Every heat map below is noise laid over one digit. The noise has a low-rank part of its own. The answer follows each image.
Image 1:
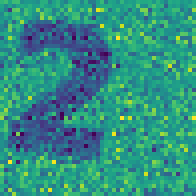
2
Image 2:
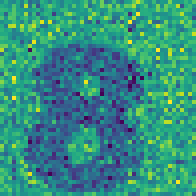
8
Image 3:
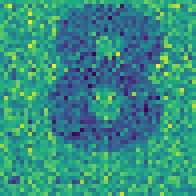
8
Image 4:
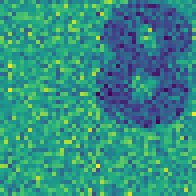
8
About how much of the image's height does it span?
two thirds
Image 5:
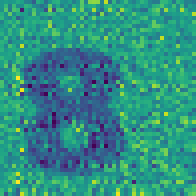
8
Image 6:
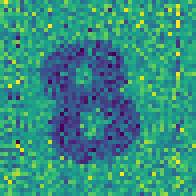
8
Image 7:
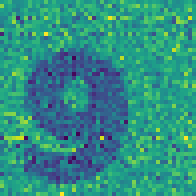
9
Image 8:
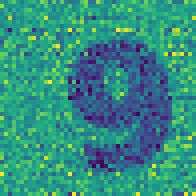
9
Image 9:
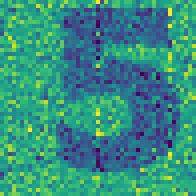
5
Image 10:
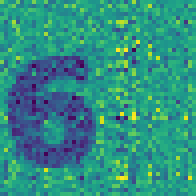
6
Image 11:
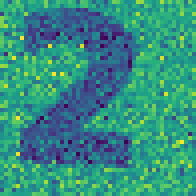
2
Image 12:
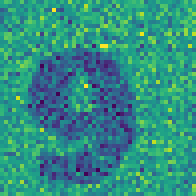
9
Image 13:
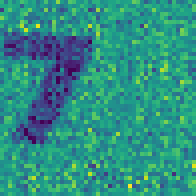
7
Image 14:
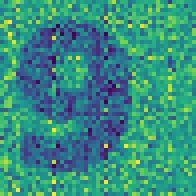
9
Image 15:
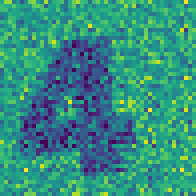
4
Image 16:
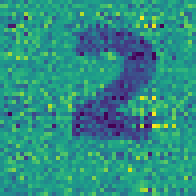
2
